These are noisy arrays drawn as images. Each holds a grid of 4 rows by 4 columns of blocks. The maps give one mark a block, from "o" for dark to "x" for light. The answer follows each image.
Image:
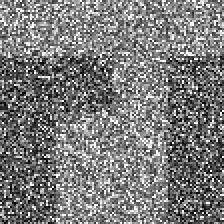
x x x x
o o x o
o x x o
o x x o
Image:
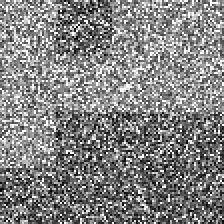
x o x x
x x x x
x o o o
o o o o
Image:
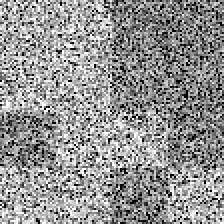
x x o o
x x o o
o x x o
x x o x
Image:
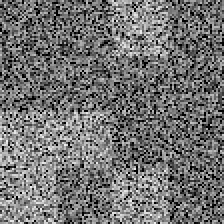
o o x o
o o o o
x x o o
x o x o
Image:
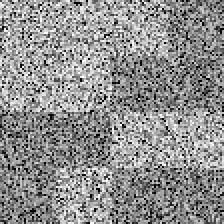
x x x o
x x o o
o o x x
o x o o
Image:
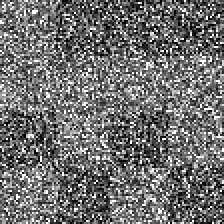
x o o o
x x x x
o x o x
x o x o
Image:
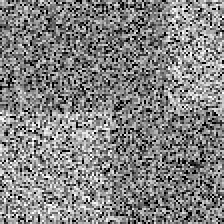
o o o x
o o o x
x x o o
x x o o
